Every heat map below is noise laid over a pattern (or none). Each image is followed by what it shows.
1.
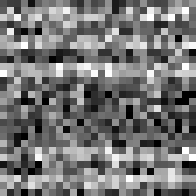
bands of rows
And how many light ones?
5
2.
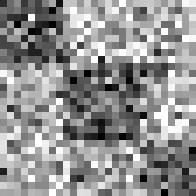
blocks along the diagonal
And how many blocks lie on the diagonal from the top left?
3
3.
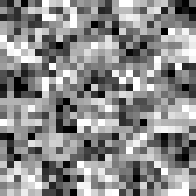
a checkerboard
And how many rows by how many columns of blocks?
6 by 5
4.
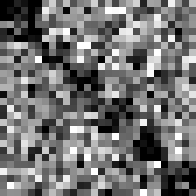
blocks along the diagonal
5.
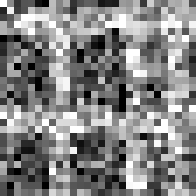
bands of rows crossing bands of columns
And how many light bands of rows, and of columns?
2 and 3
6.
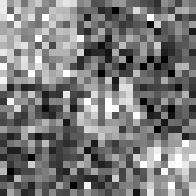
blocks along the diagonal
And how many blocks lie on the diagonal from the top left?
3
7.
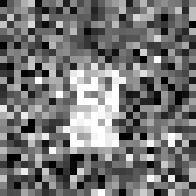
one block
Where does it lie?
centre
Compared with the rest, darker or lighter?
lighter
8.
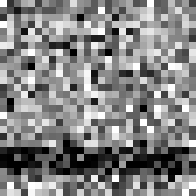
one band of rows
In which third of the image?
bottom
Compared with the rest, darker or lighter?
darker
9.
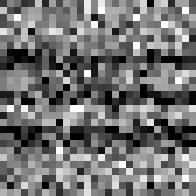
bands of rows
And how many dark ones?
3
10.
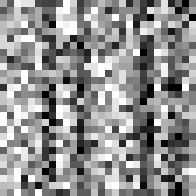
bands of columns
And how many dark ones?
4
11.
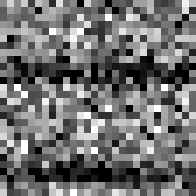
bands of rows
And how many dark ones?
2
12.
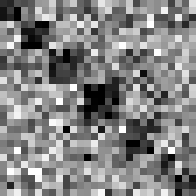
blocks along the diagonal
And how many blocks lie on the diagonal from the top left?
7
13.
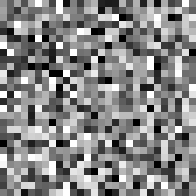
only noise
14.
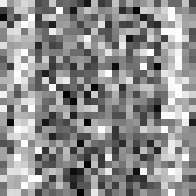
bands of columns
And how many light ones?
2
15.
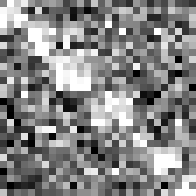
blocks along the diagonal
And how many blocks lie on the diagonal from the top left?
7
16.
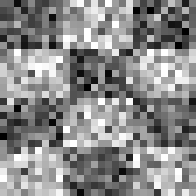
a checkerboard
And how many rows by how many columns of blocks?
4 by 3
